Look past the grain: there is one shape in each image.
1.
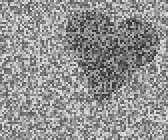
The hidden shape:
heart
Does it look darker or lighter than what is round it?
darker
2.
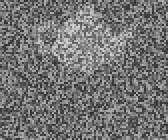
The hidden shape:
teapot
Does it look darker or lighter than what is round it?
lighter
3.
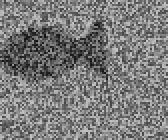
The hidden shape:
fish
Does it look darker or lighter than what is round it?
darker
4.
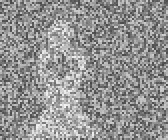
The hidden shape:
chess bishop
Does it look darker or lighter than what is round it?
lighter
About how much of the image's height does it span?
nearly all
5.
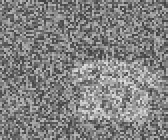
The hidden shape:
telephone
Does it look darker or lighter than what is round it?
lighter
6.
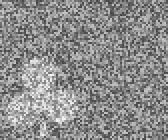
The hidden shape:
club
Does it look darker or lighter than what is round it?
lighter
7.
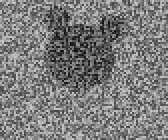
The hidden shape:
bear's head
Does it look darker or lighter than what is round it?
darker
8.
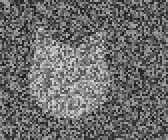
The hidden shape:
cat's head
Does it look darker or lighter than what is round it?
lighter
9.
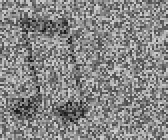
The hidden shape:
pair of musical notes
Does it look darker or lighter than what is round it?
darker
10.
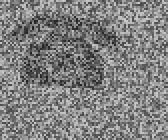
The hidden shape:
telephone
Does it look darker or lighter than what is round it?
darker
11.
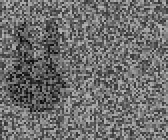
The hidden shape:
rabbit's head
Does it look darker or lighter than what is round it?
darker
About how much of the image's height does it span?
two thirds
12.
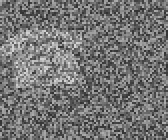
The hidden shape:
telephone
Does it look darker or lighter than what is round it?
lighter
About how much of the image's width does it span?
half
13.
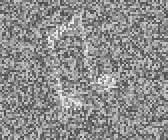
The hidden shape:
pair of musical notes
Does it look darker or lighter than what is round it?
lighter
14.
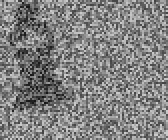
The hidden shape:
chess bishop
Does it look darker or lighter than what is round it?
darker
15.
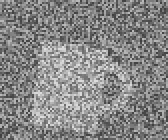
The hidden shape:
cup
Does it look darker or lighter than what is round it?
lighter
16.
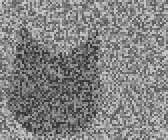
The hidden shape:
cat's head
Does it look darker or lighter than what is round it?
darker
